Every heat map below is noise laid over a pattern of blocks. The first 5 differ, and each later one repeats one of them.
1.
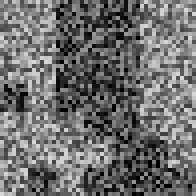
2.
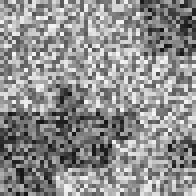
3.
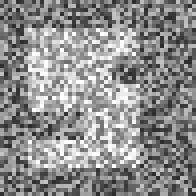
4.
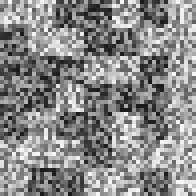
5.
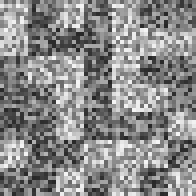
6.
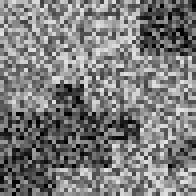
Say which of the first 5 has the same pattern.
2
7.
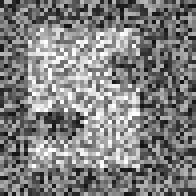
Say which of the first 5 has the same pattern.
3
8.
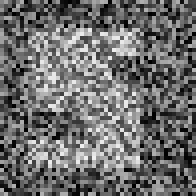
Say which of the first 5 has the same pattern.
3
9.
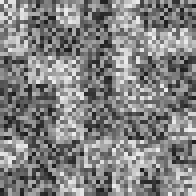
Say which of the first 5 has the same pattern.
5
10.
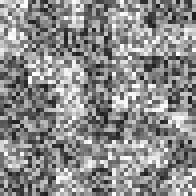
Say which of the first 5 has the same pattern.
5
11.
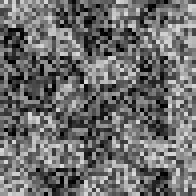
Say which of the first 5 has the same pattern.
4
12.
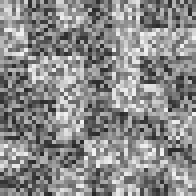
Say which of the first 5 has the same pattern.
5
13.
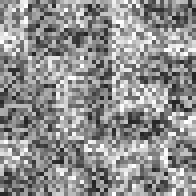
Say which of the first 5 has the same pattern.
5
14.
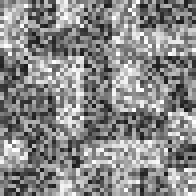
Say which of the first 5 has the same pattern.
5
